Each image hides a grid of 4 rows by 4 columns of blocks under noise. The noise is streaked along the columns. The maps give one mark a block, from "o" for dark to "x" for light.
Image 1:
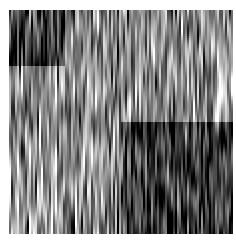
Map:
o x x x
x x x x
x x o o
x x o o
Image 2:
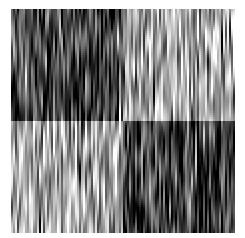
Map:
o o x x
o o x x
x x o o
x x o o
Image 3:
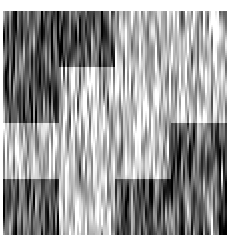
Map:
o o x x
o x x x
x x x o
o x o o
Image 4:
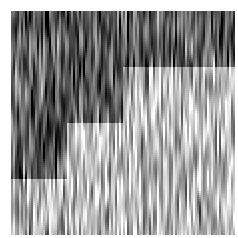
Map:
o o o o
o o x x
o x x x
x x x x
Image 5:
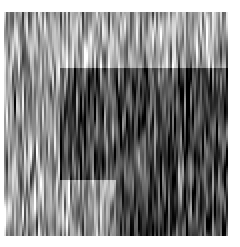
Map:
x x x x
x o o o
x o o o
x x o o
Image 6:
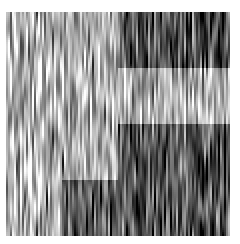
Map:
x x o o
x x x x
x x o o
x o o o
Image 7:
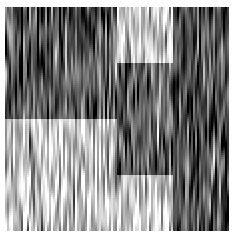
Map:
o o x o
o o o o
x x o o
x x x o
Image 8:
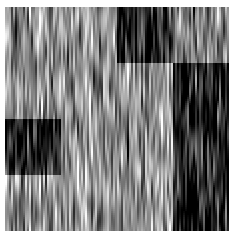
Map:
x x o x
x x x o
o x x o
x x x o
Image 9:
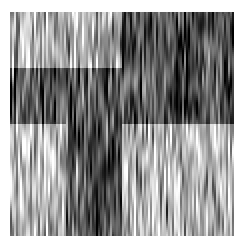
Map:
x x o o
o o o o
x o x x
x o x x
